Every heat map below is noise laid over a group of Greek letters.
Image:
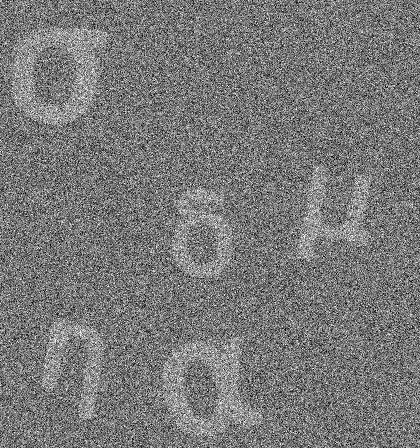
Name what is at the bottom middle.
alpha
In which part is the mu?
middle right
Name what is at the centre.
delta
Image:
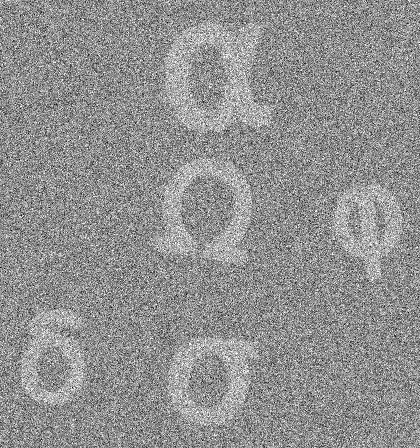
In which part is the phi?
middle right
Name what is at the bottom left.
delta
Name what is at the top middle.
alpha
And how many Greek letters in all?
5
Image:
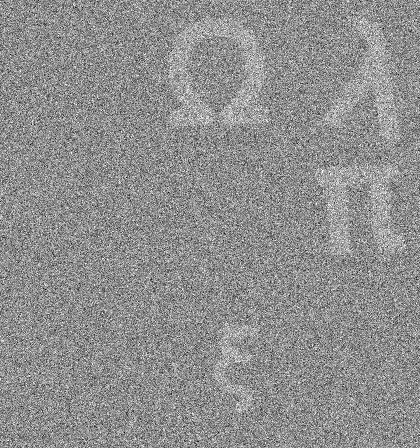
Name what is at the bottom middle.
xi
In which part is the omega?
top middle
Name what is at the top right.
lambda
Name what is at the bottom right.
nothing
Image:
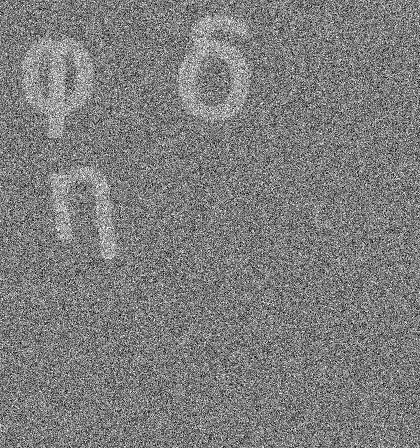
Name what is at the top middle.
delta
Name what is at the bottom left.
nothing
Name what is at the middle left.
eta
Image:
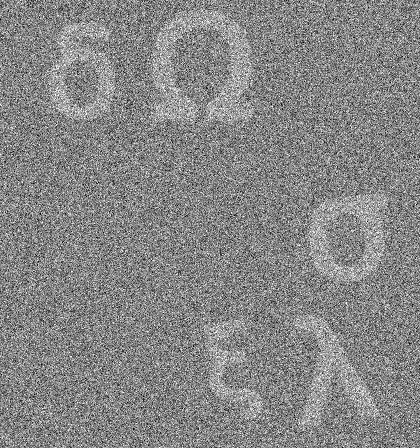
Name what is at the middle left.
nothing
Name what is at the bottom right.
lambda
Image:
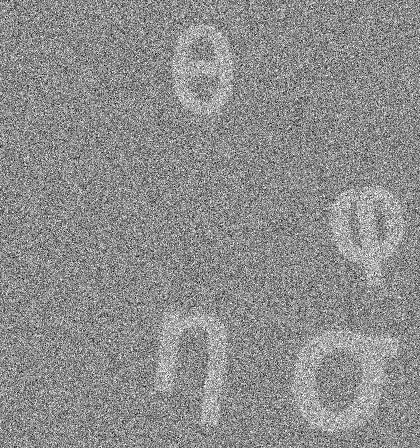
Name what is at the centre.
nothing
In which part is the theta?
top middle
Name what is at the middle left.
nothing
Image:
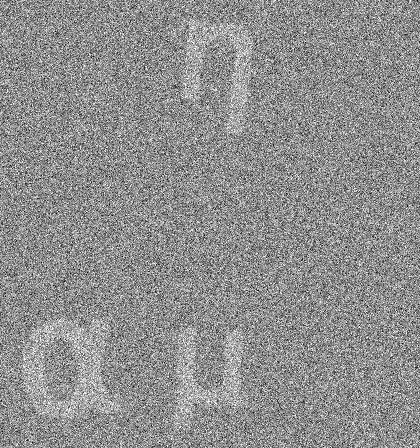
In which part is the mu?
bottom middle
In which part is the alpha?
bottom left
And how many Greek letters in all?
3
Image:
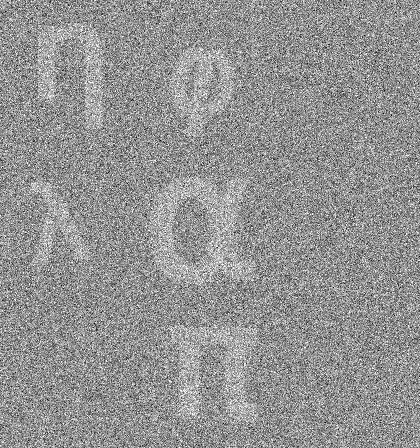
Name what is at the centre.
alpha
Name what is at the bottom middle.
pi
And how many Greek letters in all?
5
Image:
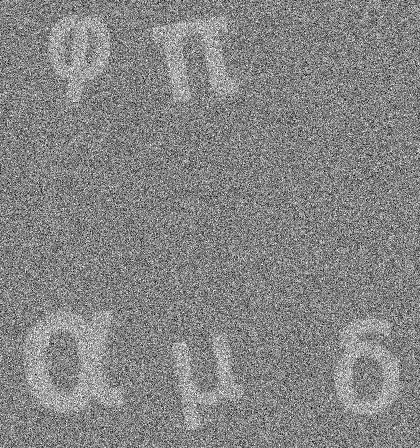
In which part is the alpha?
bottom left
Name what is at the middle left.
nothing
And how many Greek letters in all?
5
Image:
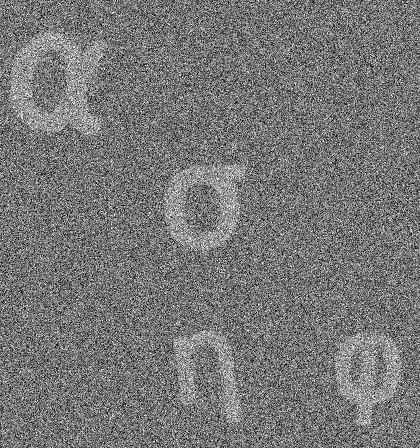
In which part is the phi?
bottom right
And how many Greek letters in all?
4
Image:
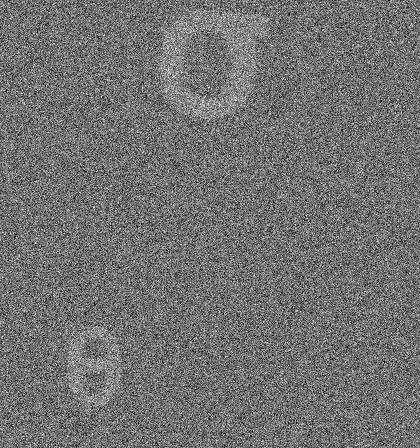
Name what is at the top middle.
sigma
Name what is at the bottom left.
theta
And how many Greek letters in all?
2
